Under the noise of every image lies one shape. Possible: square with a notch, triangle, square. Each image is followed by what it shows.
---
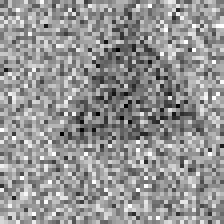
triangle
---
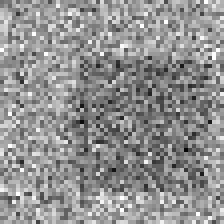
square
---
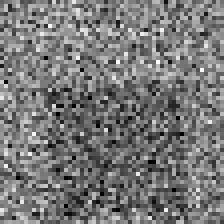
square
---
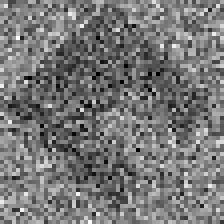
square with a notch
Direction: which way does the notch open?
down and right
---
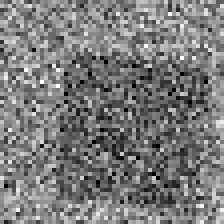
square
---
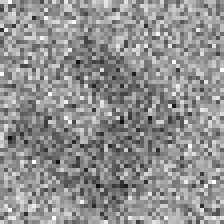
square with a notch
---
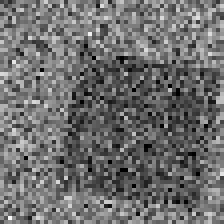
square
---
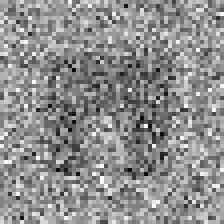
square with a notch
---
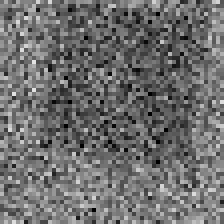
square
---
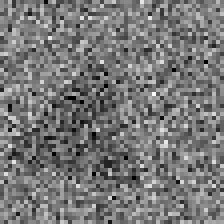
triangle
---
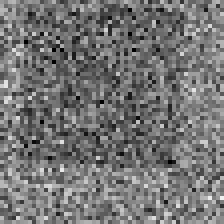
square
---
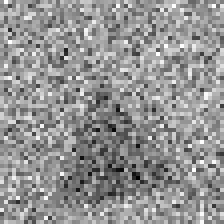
triangle
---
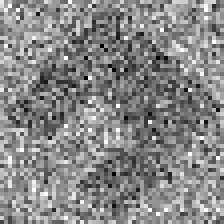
square with a notch
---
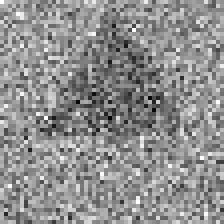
triangle
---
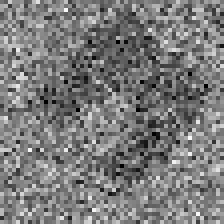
square with a notch
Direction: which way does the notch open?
down and left
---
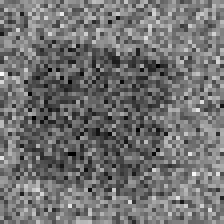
square
